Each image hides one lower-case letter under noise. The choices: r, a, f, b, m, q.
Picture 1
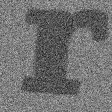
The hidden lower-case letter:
r
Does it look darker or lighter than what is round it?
darker
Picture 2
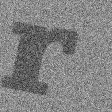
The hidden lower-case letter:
r
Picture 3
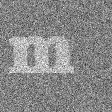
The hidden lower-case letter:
m
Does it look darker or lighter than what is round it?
lighter
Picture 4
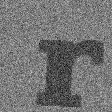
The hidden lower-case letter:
r
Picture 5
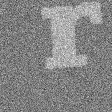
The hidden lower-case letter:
r
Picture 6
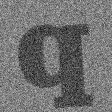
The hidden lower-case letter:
q
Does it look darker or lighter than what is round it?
darker
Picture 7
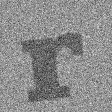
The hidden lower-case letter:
r
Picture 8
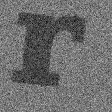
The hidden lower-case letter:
r
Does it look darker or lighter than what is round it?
darker
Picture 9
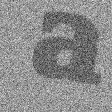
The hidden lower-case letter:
a
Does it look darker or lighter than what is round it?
darker
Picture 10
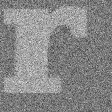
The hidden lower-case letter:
r
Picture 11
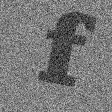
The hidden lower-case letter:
f
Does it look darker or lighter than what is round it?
darker
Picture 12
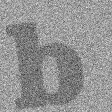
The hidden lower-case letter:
b
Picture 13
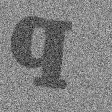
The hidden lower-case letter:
q
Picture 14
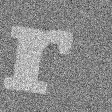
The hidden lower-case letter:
r
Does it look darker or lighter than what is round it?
lighter
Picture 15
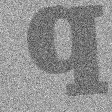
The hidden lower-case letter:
q
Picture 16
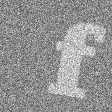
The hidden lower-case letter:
f
